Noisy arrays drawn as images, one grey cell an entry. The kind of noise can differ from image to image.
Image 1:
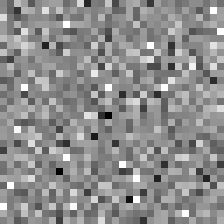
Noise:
heavy tails
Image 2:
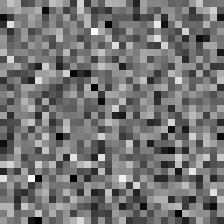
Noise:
independent entries
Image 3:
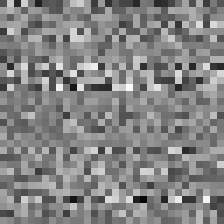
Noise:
rows of uneven size
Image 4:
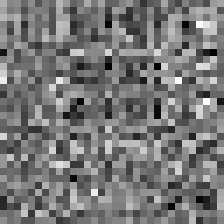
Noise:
low rank plus noise
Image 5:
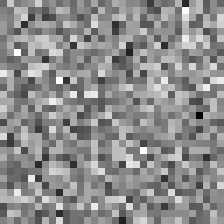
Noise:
independent entries
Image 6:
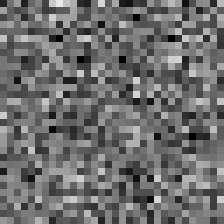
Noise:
low rank plus noise
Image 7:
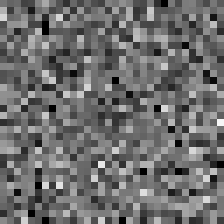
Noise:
independent entries
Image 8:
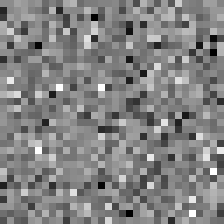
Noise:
heavy tails
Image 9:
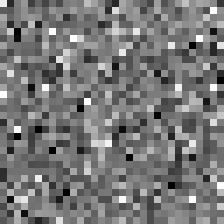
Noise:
heavy tails
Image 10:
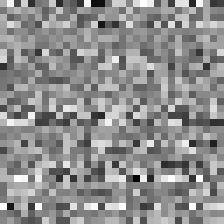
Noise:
rows of uneven size
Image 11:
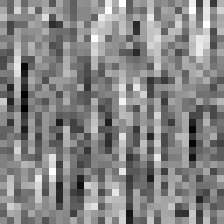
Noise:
streaked along the columns
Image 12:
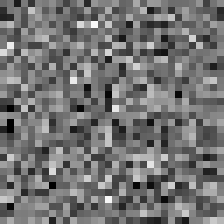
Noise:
low rank plus noise
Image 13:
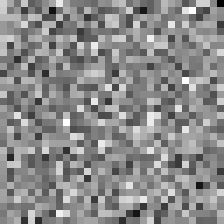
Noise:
independent entries
